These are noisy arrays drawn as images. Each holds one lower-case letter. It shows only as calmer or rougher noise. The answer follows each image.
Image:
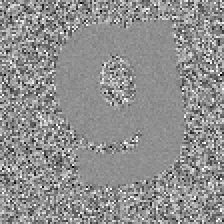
g
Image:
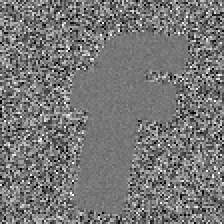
f
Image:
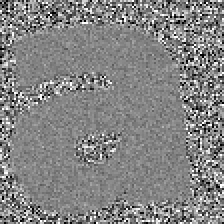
a
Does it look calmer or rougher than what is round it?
calmer
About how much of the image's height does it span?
nearly all
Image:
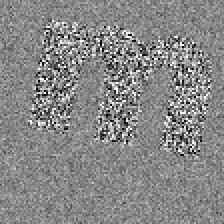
m
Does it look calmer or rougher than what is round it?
rougher
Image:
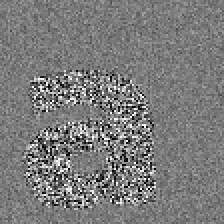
a
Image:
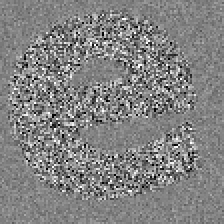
e
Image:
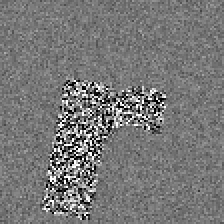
r
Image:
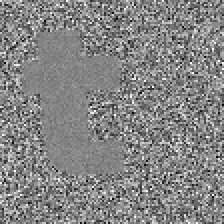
t
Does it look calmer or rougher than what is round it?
calmer
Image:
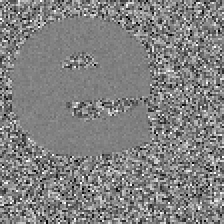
e
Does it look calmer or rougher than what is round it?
calmer
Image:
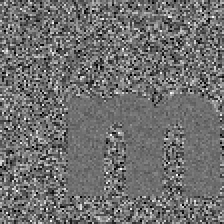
m
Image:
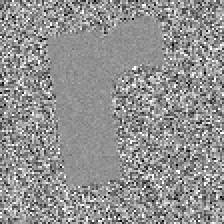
r
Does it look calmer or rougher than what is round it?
calmer
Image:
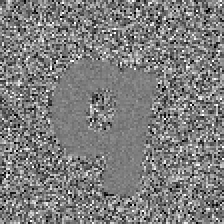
q
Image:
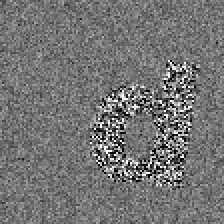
d
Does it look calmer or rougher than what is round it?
rougher
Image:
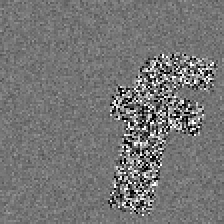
f
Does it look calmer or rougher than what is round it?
rougher
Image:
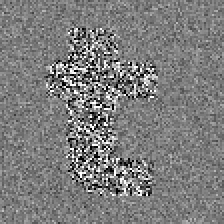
t
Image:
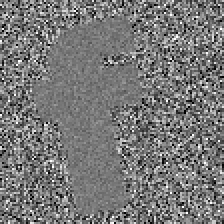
f
